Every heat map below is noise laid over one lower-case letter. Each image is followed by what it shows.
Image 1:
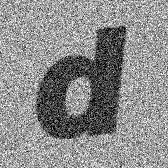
d
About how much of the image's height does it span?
two thirds
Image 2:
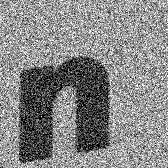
n
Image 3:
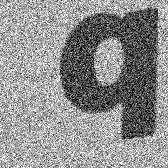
q
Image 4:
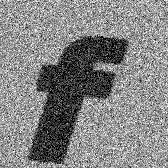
f
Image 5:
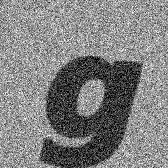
g
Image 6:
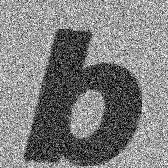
b
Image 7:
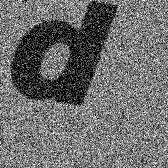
d
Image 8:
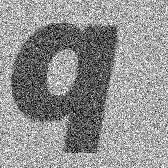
q
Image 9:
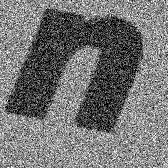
n
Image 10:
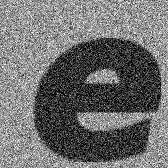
e
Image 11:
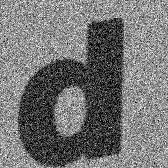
d
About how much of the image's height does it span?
nearly all
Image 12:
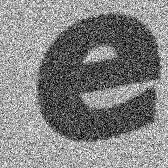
e
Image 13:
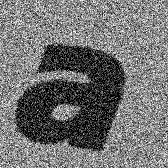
a
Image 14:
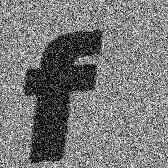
f
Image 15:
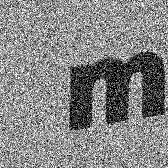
m
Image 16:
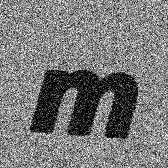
m
